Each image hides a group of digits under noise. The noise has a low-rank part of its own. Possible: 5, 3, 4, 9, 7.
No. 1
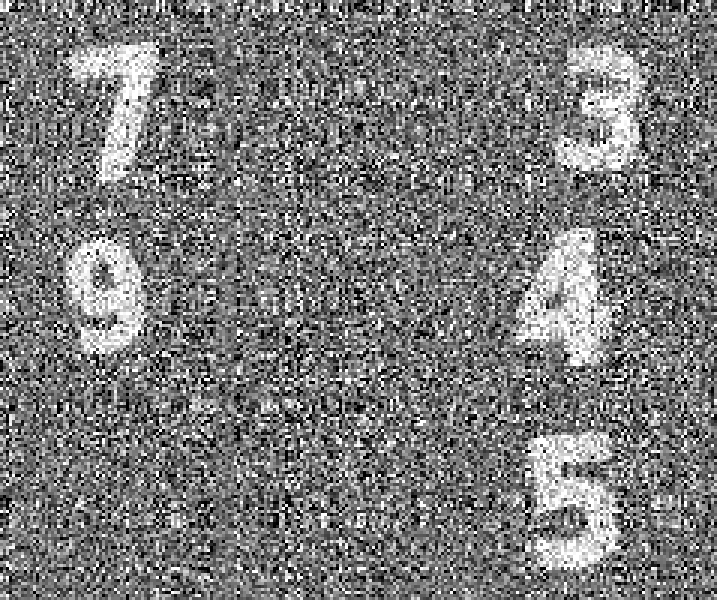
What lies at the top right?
3
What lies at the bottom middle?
nothing
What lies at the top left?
7
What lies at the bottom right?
5
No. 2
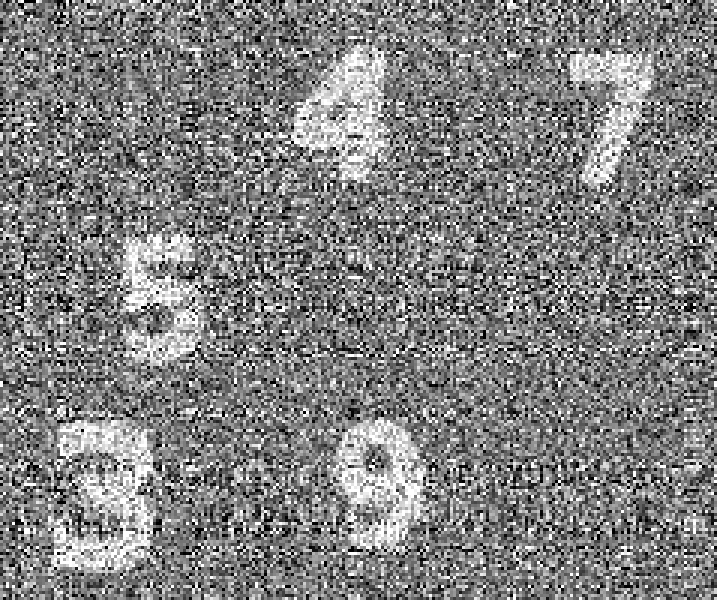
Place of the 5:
middle left
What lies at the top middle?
4
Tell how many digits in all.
5
